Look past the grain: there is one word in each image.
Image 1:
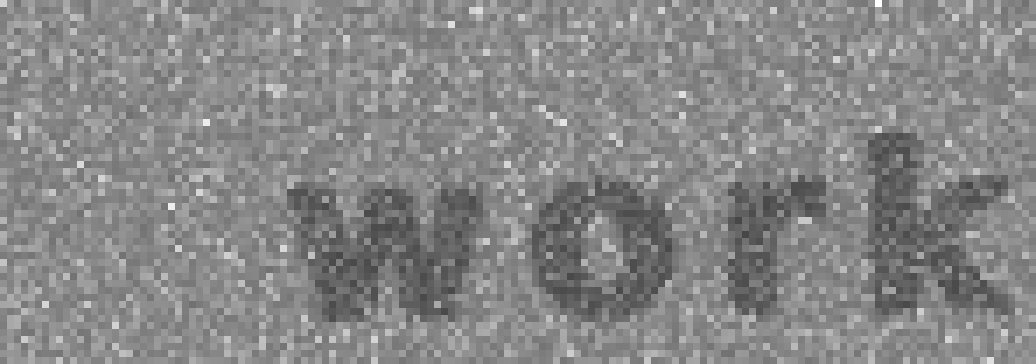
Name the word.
work
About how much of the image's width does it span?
two thirds
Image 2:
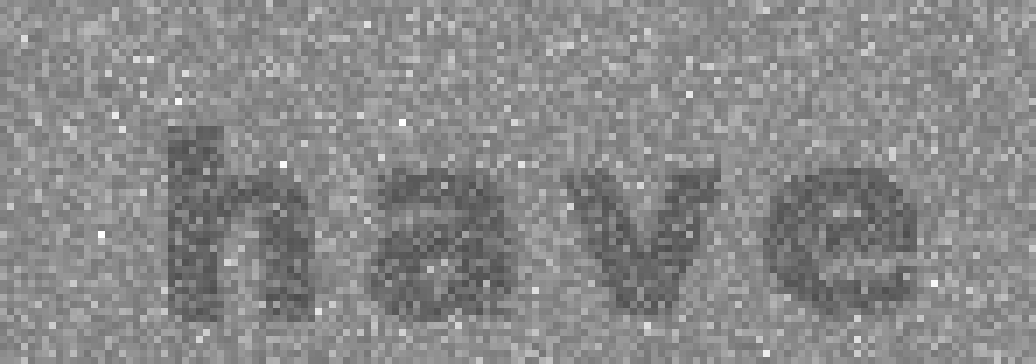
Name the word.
have
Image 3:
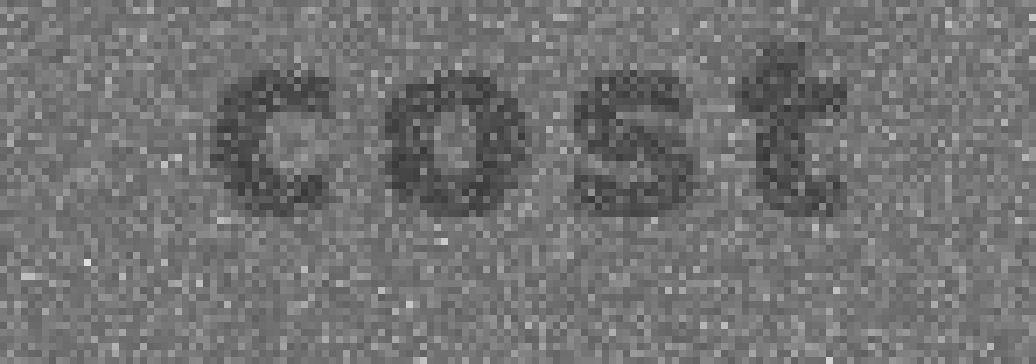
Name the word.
cost
